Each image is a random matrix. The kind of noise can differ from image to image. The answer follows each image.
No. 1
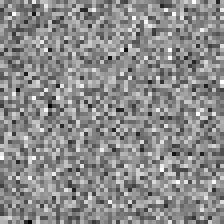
independent entries
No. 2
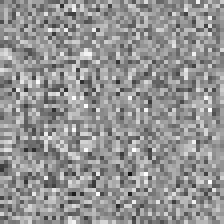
low rank plus noise
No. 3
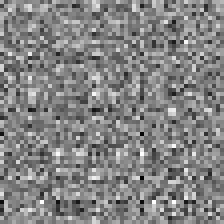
low rank plus noise
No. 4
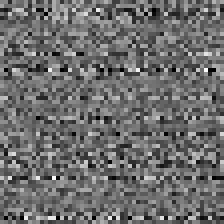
rows of uneven size
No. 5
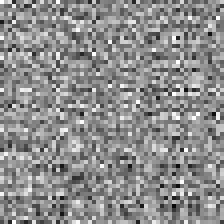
low rank plus noise
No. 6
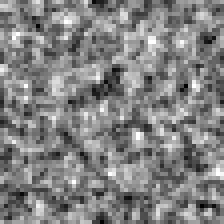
blotchy
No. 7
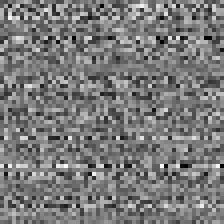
rows of uneven size
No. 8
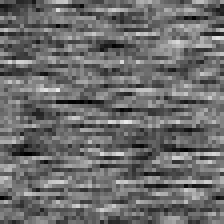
streaked along the rows
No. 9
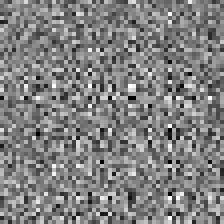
low rank plus noise
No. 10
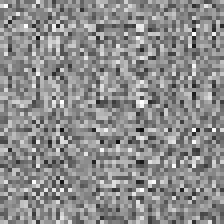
low rank plus noise
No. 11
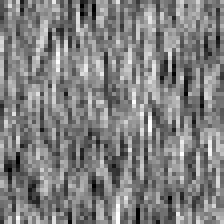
streaked along the columns
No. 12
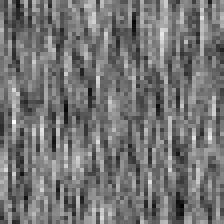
streaked along the columns
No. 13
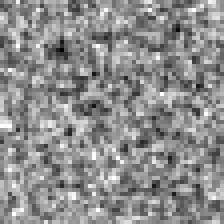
blotchy
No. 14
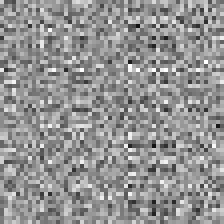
low rank plus noise
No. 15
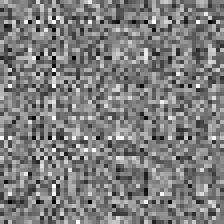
low rank plus noise
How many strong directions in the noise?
two
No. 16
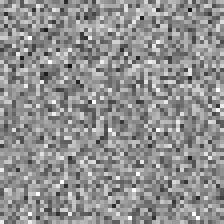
independent entries
